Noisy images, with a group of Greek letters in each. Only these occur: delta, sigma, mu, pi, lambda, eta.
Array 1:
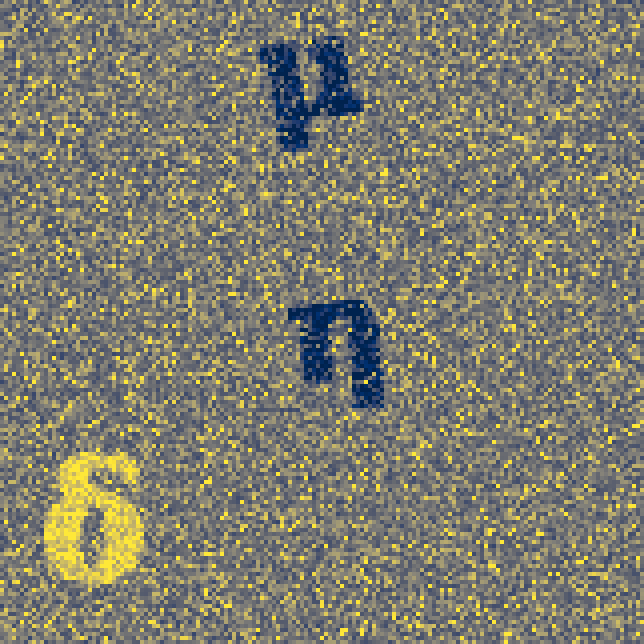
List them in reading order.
top middle: dark mu; centre: dark eta; bottom left: light delta
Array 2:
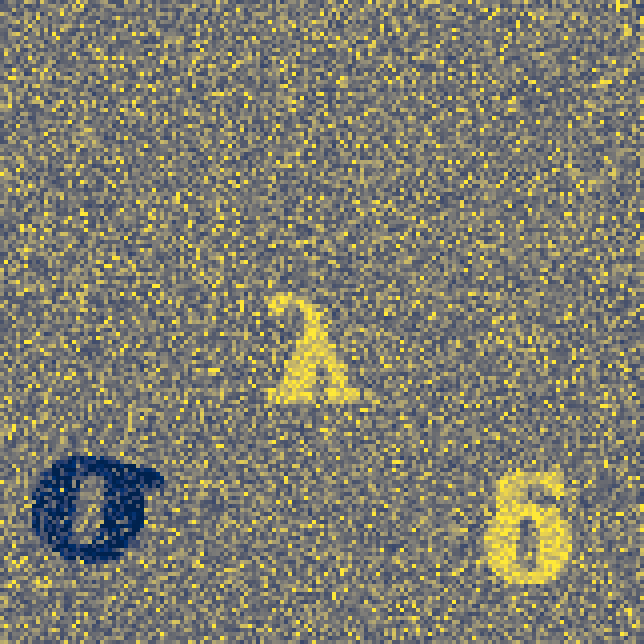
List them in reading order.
centre: light lambda; bottom left: dark sigma; bottom right: light delta
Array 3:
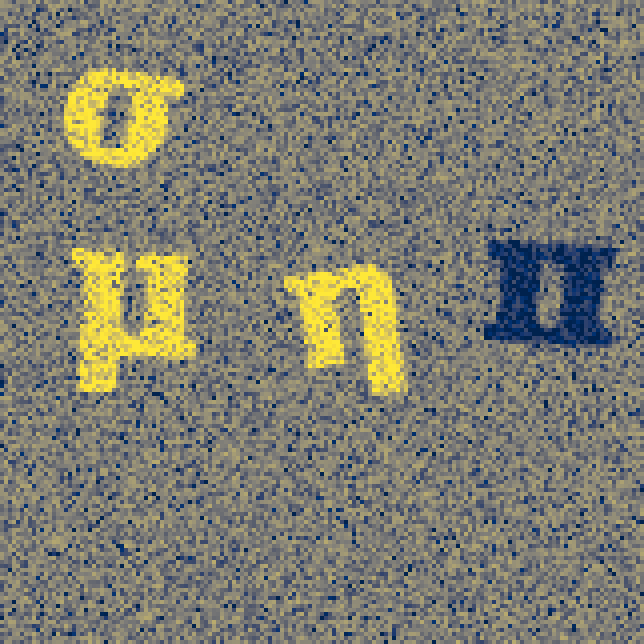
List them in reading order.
top left: light sigma; middle left: light mu; centre: light eta; middle right: dark pi
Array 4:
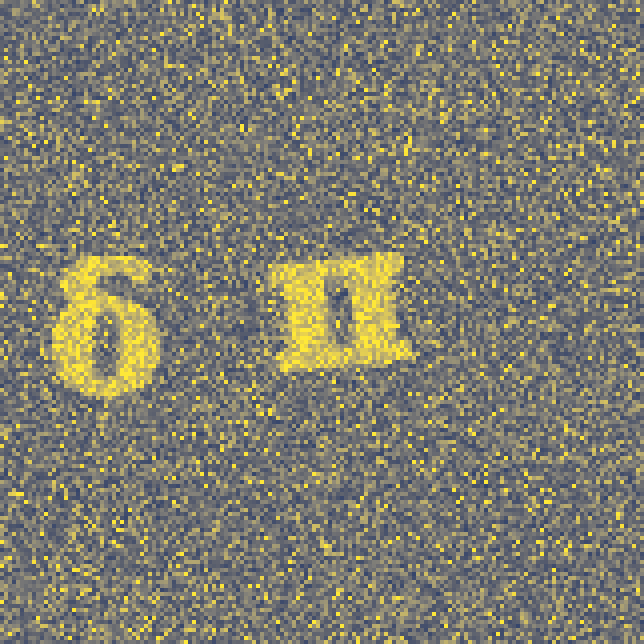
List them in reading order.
middle left: light delta; centre: light pi
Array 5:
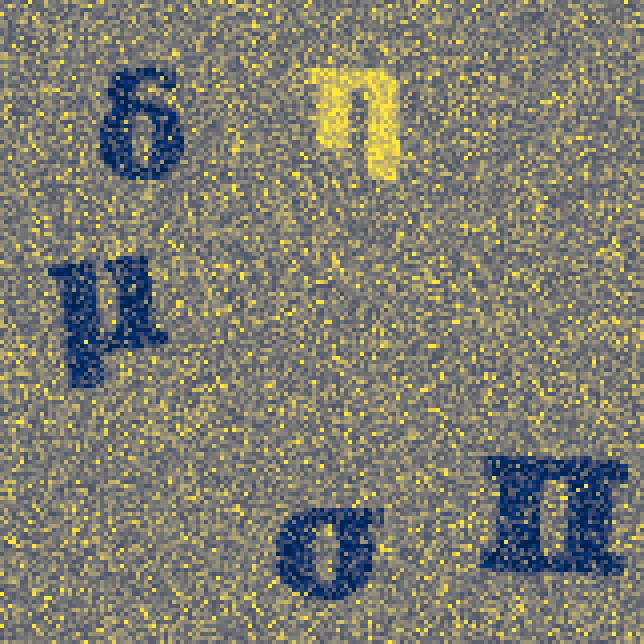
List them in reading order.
top left: dark delta; top middle: light eta; middle left: dark mu; bottom middle: dark sigma; bottom right: dark pi
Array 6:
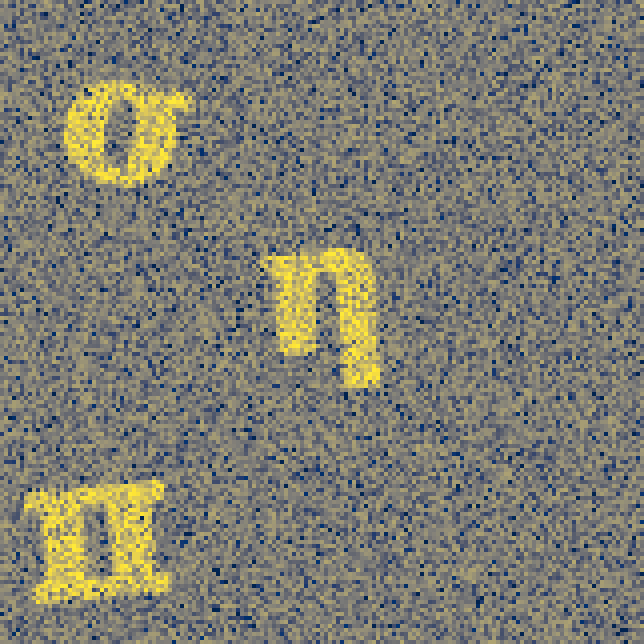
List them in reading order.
top left: light sigma; centre: light eta; bottom left: light pi
